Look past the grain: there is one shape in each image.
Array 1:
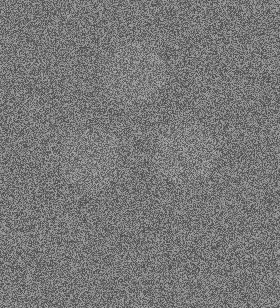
three dots
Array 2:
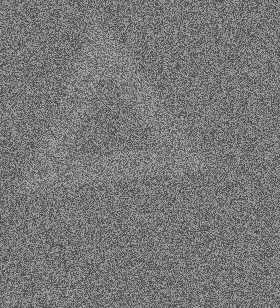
triangle frame
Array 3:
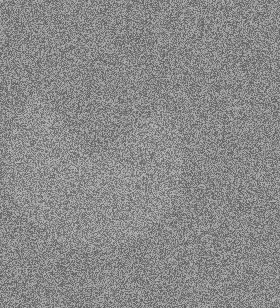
disc with a wedge cut out
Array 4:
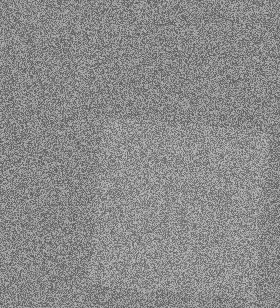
square
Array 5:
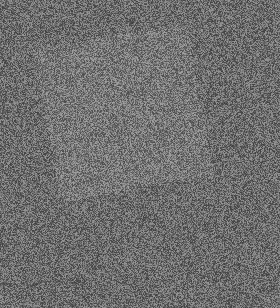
square
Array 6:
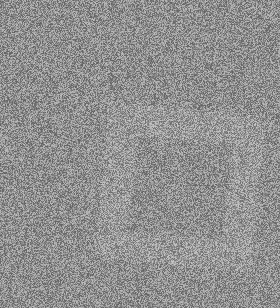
square frame
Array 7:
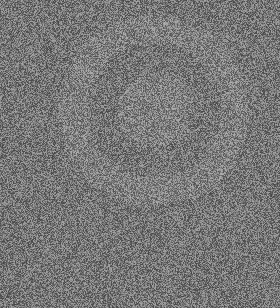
bullseye
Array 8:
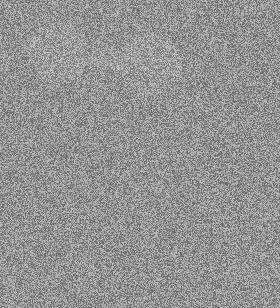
dumbbell
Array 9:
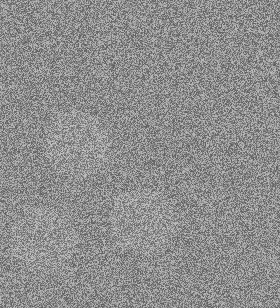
three dots
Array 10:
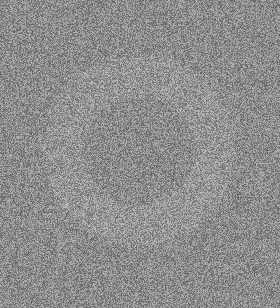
ring
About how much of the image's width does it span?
two thirds
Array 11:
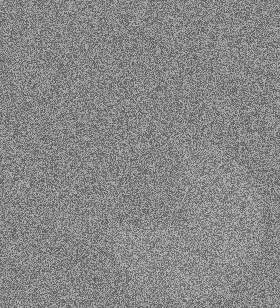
disc with a wedge cut out
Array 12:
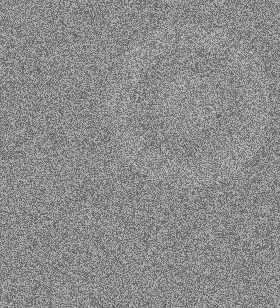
bullseye
